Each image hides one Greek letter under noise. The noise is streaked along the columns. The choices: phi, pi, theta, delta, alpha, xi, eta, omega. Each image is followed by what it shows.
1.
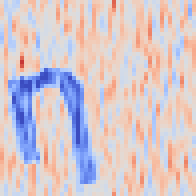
eta
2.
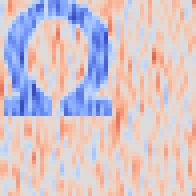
omega
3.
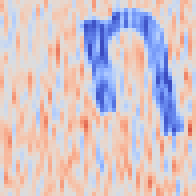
eta
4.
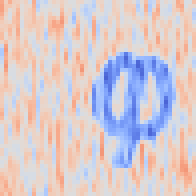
phi
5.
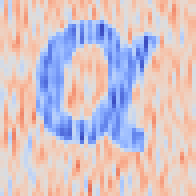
alpha
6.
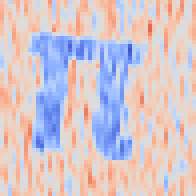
pi
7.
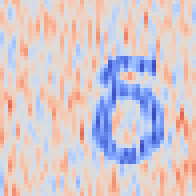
delta
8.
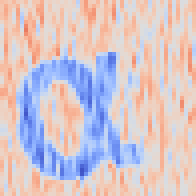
alpha
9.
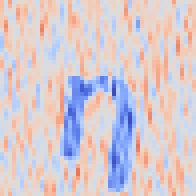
eta
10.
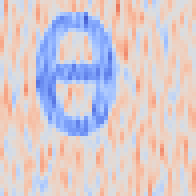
theta
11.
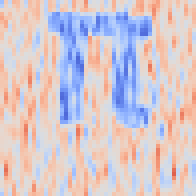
pi
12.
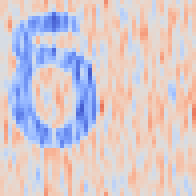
delta
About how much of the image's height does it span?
two thirds
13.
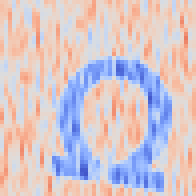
omega
